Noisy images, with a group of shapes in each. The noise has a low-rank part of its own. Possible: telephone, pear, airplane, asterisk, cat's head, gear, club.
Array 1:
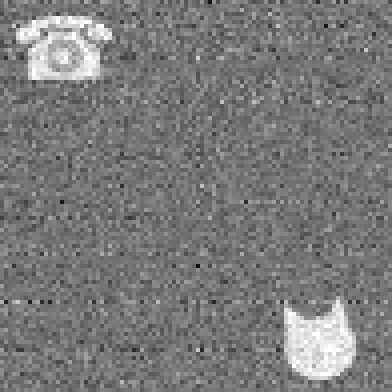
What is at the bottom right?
cat's head
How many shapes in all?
2
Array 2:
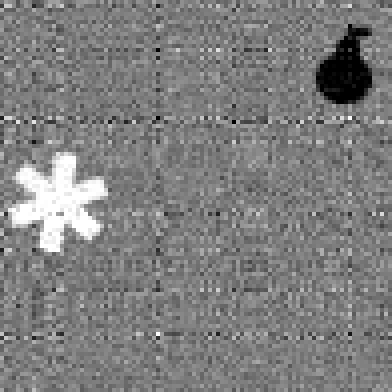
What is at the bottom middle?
nothing
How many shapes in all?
2
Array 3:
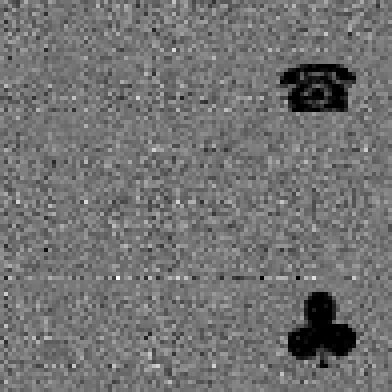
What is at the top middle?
nothing
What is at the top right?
telephone
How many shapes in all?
2
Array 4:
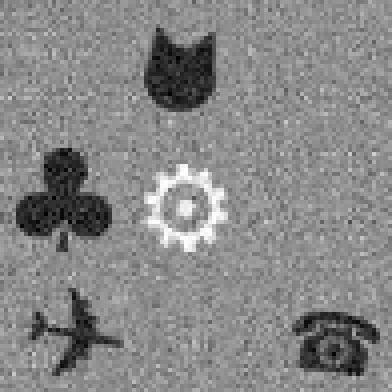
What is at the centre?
gear
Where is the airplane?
bottom left
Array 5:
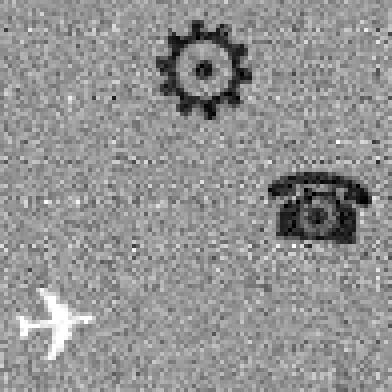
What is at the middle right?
telephone
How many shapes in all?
3
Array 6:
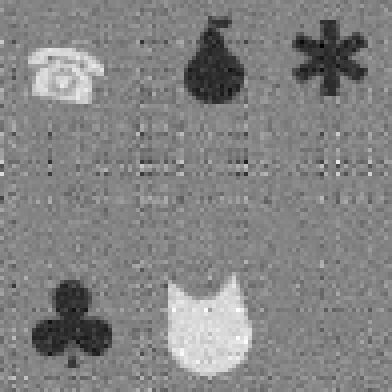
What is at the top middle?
pear
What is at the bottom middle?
cat's head
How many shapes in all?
5
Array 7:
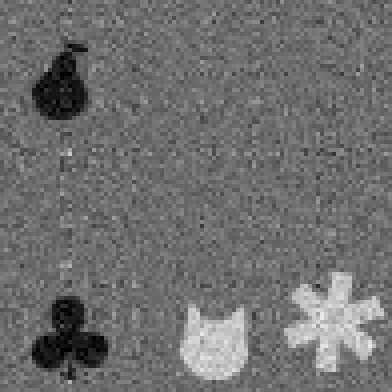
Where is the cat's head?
bottom middle
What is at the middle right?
nothing
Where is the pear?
top left
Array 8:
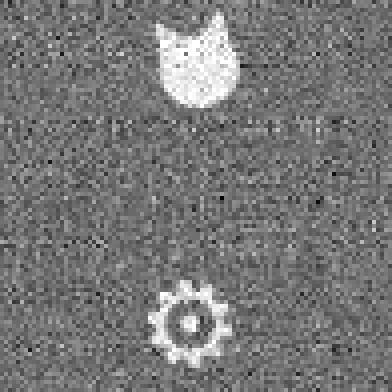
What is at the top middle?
cat's head
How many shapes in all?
2
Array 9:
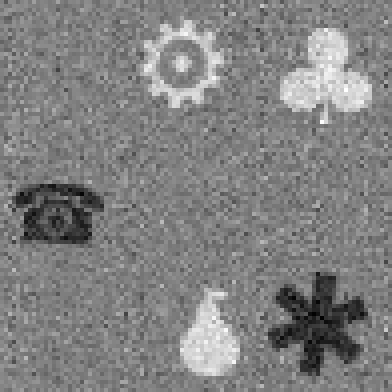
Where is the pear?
bottom middle
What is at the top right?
club
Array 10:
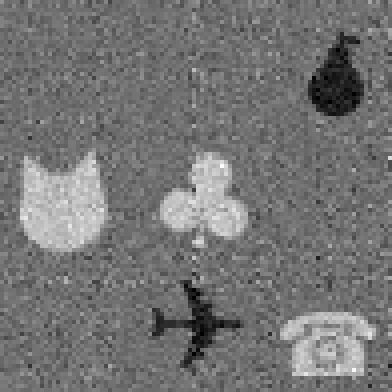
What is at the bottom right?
telephone
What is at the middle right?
nothing
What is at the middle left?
cat's head
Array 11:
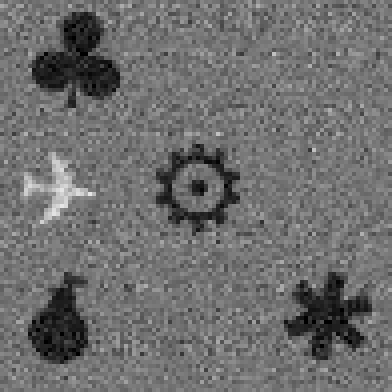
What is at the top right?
nothing
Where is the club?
top left
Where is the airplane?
middle left
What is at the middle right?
nothing
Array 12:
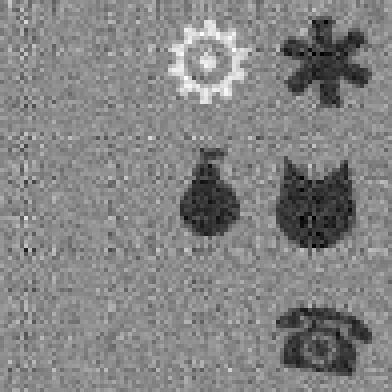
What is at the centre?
pear
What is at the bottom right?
telephone
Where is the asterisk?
top right
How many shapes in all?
5
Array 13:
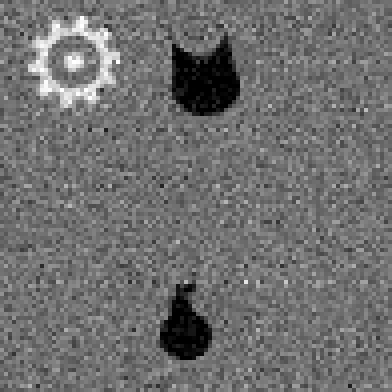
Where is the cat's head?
top middle
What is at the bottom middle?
pear
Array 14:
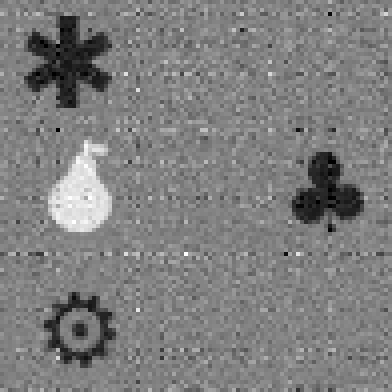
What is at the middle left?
pear
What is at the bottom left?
gear
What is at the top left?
asterisk
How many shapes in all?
4
